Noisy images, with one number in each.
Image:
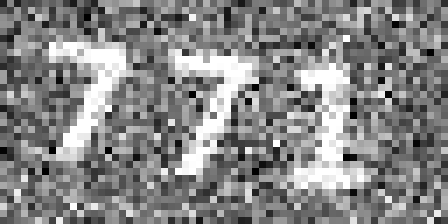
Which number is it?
771
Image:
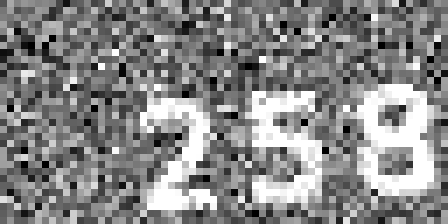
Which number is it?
258
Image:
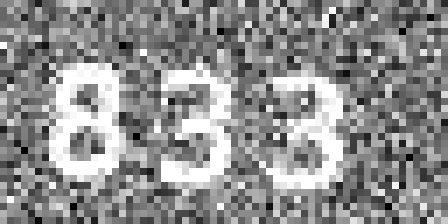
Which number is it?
833
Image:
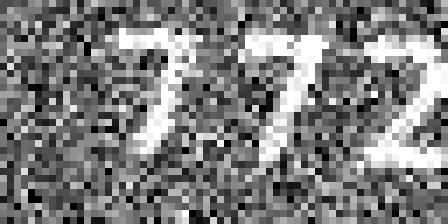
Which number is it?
772
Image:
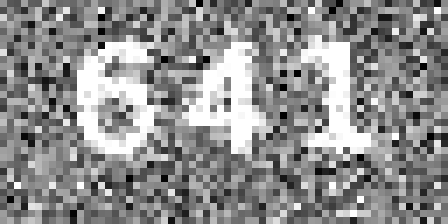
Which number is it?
641
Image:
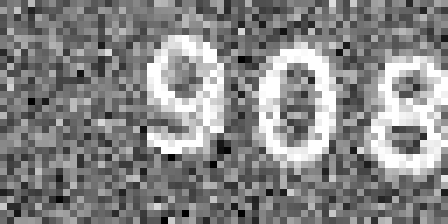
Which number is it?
908
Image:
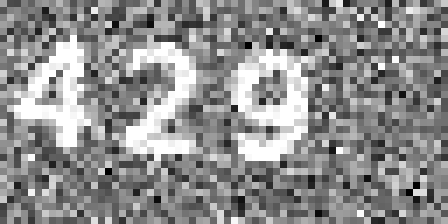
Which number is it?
429
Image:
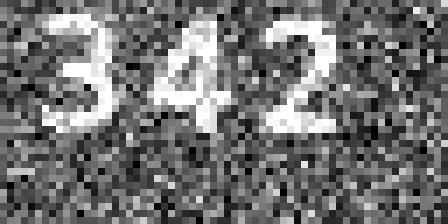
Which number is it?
342
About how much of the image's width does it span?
two thirds
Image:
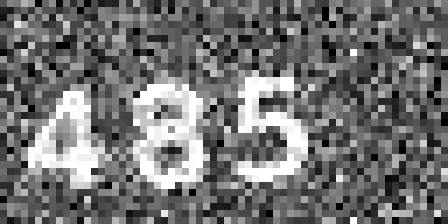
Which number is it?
485
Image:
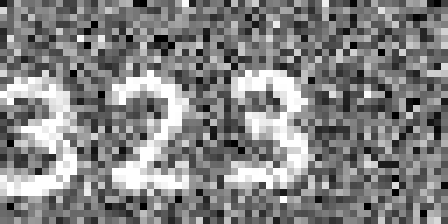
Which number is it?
323
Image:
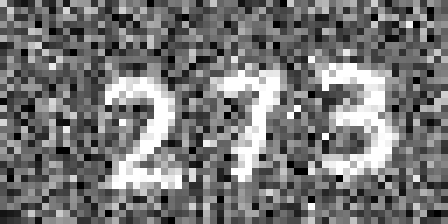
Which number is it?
273
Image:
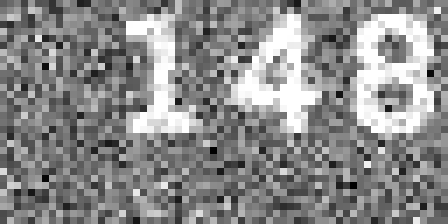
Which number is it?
148
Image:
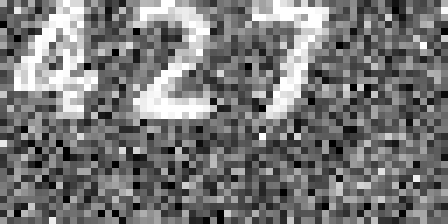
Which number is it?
427
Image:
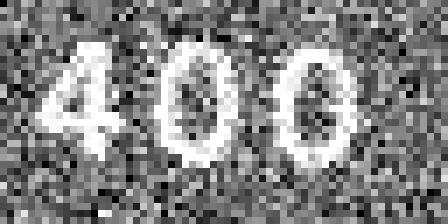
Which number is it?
400
